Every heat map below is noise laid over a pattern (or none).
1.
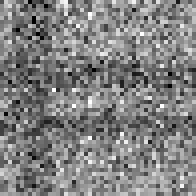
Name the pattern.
bands of rows crossing bands of columns
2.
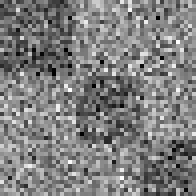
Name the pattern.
blocks along the diagonal
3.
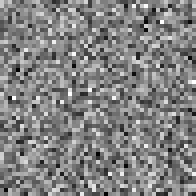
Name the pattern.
only noise
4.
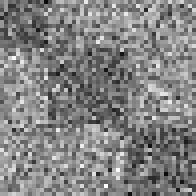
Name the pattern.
blocks along the diagonal
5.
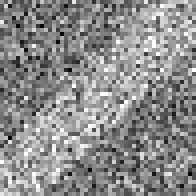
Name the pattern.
a diagonal band
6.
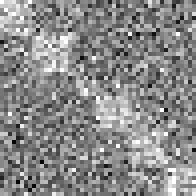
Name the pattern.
blocks along the diagonal
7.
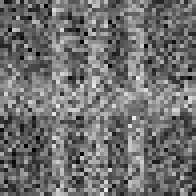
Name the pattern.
bands of rows crossing bands of columns
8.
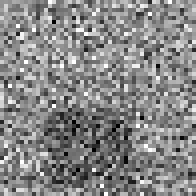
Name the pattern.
one block
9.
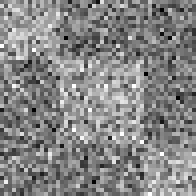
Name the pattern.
blocks along the diagonal
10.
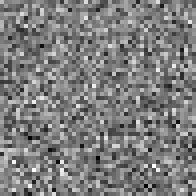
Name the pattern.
only noise
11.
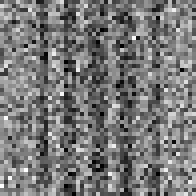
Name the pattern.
bands of columns
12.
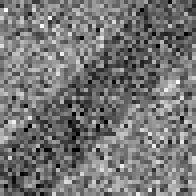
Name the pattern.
a diagonal band
